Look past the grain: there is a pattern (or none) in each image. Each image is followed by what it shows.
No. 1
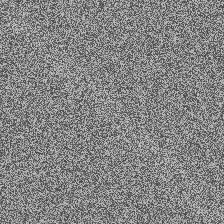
a diagonal band
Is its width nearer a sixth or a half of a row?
a sixth
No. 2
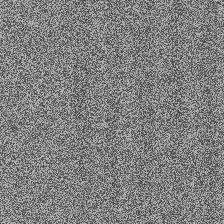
bands of columns
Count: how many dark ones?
5
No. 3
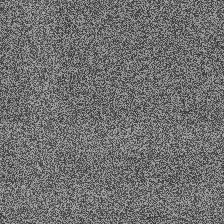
bands of rows crossing bands of columns
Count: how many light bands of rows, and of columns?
2 and 1
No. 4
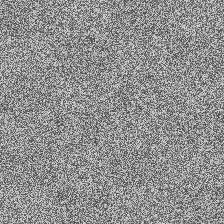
a checkerboard
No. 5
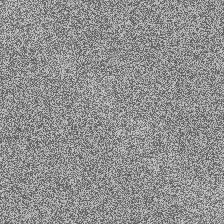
blocks along the diagonal
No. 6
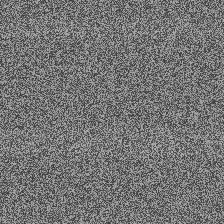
bands of rows
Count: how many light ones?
2
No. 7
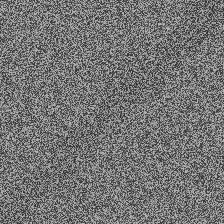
a diagonal band
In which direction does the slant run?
bottom left to top right
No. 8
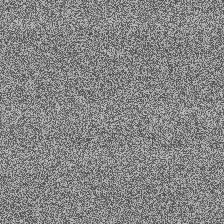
bands of rows
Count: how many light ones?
3
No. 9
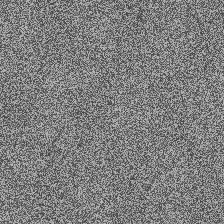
a checkerboard
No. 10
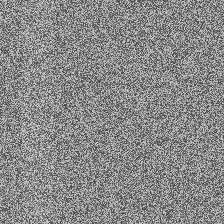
one band of columns
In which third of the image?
left
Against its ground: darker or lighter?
lighter
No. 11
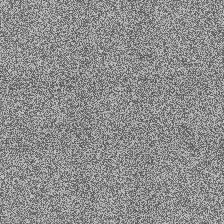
bands of rows crossing bands of columns
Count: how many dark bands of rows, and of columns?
2 and 2
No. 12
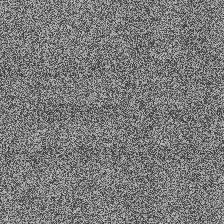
bands of rows crossing bands of columns
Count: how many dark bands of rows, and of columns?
3 and 2
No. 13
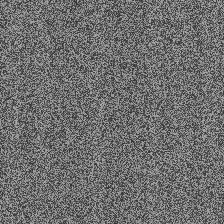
bands of columns
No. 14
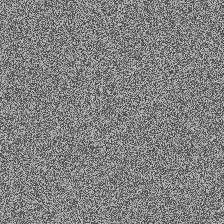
only noise
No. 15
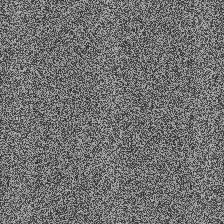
bands of columns
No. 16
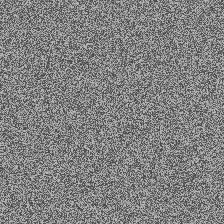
only noise
